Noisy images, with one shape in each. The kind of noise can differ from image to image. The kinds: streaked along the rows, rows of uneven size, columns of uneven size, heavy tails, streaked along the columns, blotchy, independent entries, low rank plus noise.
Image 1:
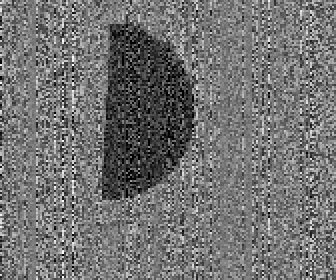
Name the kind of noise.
columns of uneven size
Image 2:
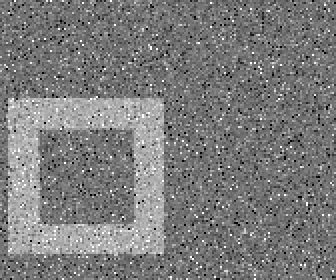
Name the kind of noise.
heavy tails
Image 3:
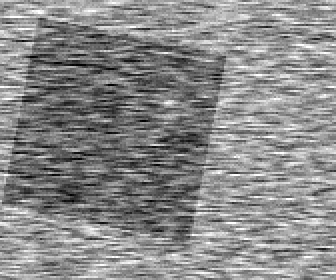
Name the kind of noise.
streaked along the rows
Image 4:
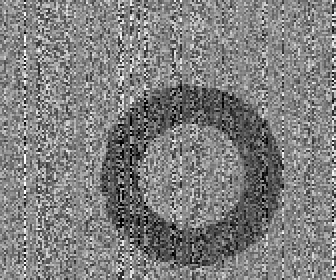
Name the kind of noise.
columns of uneven size
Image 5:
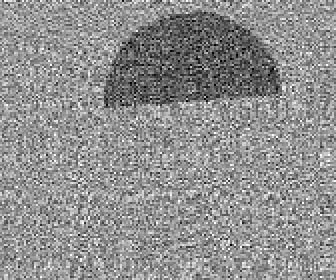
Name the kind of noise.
low rank plus noise
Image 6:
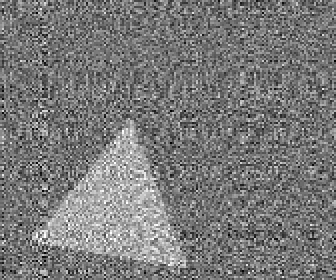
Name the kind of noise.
low rank plus noise
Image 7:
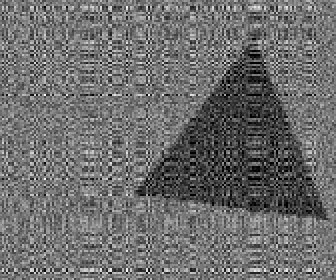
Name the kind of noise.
low rank plus noise
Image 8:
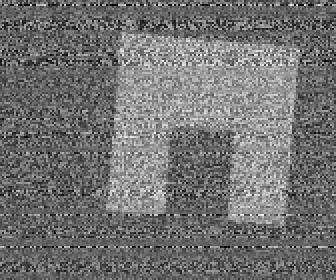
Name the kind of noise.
rows of uneven size
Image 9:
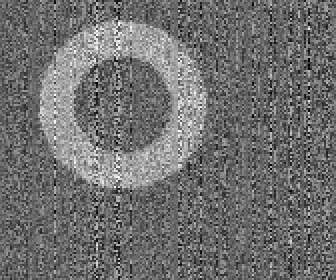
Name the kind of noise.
columns of uneven size
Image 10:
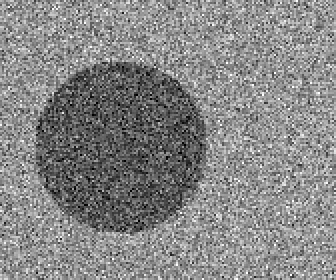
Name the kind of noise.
independent entries
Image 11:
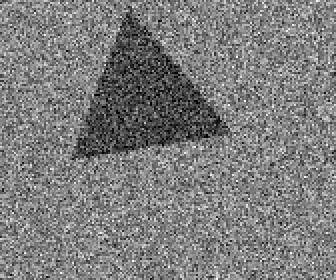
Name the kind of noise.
independent entries
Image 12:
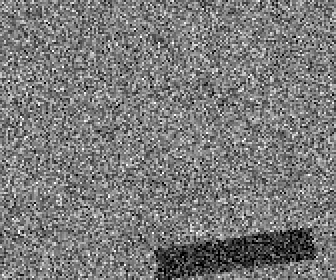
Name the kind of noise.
independent entries
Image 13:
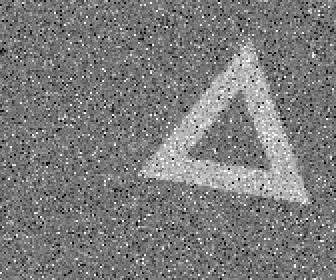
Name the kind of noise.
heavy tails
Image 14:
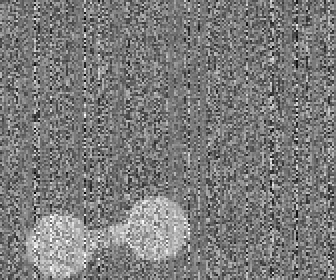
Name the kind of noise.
columns of uneven size
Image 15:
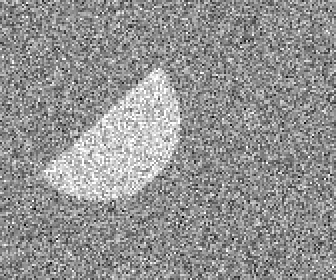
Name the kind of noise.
independent entries
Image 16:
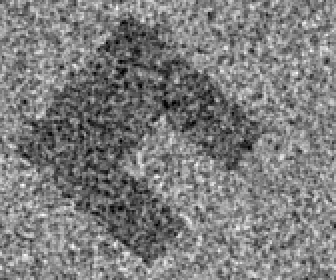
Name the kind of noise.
blotchy
